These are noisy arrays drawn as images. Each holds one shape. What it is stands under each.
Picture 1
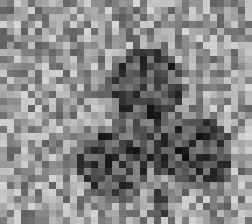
club
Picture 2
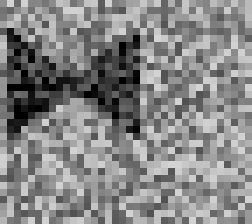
bow tie
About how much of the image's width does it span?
half
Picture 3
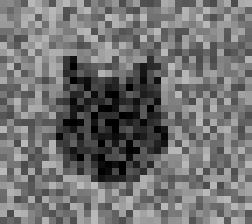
cat's head
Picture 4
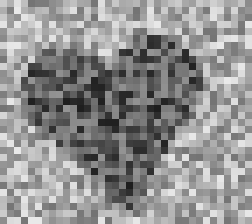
heart
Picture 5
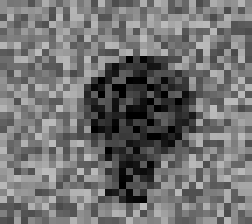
light bulb
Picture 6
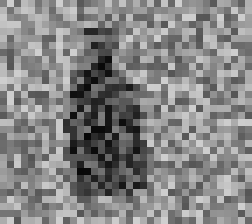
bottle
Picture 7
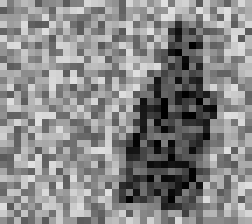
bottle
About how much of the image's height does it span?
nearly all
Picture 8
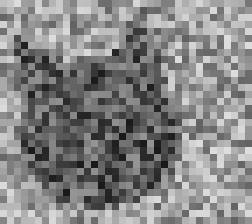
cat's head
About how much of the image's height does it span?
nearly all
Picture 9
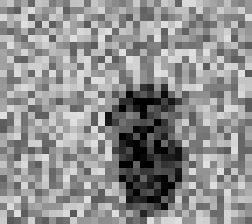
footprint
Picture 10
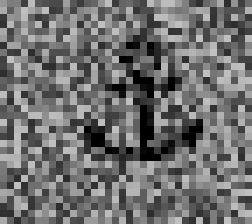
anchor
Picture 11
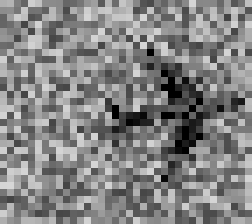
airplane
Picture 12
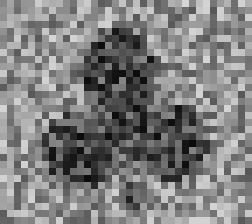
club
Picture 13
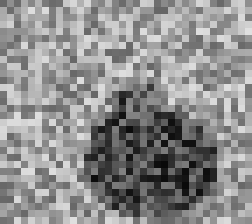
apple
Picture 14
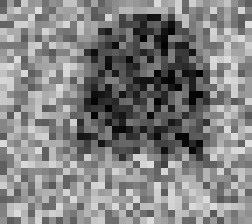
ghost
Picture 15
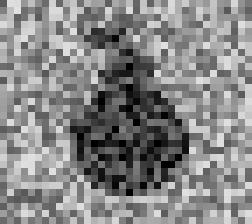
pear
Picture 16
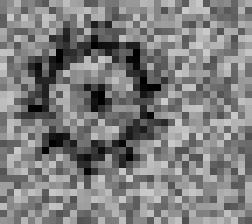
gear
